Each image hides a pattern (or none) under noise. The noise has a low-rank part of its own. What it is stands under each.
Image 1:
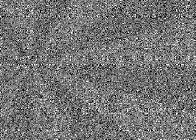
spokes from one point
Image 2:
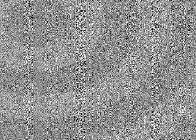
rings round one point
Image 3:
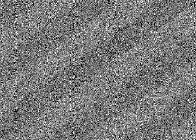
diagonal stripes
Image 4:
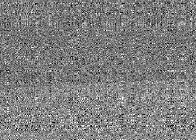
a sharp edge
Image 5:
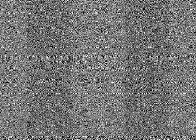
vertical stripes
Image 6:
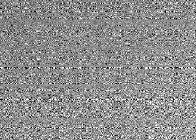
a smooth slope
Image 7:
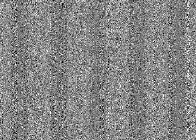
vertical stripes
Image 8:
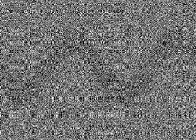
a wavy band
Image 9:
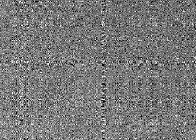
a smooth slope
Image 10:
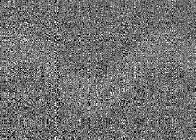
a wavy band
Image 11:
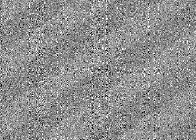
diagonal stripes
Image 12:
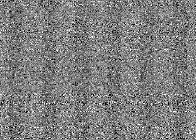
vertical stripes
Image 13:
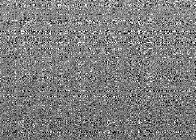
a smooth slope
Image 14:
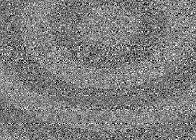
rings round one point
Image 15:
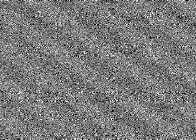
diagonal stripes
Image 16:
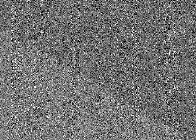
a sharp edge
